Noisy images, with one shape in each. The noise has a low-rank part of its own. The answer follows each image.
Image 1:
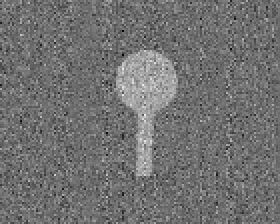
lollipop
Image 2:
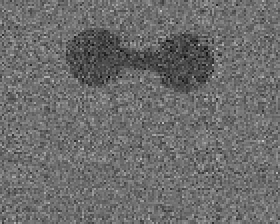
dumbbell
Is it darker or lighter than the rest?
darker
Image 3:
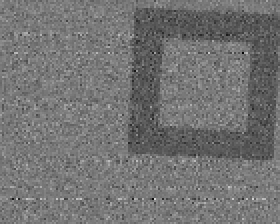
square frame
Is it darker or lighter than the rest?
darker
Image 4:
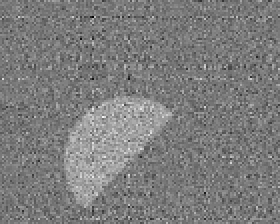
half disc
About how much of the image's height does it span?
half
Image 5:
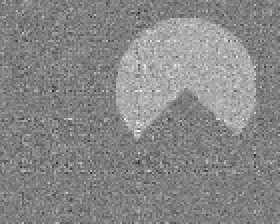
disc with a wedge cut out
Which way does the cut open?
down
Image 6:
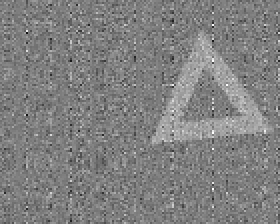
triangle frame
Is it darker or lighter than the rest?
lighter
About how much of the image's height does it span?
half
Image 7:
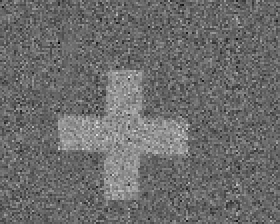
cross
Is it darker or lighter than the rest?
lighter
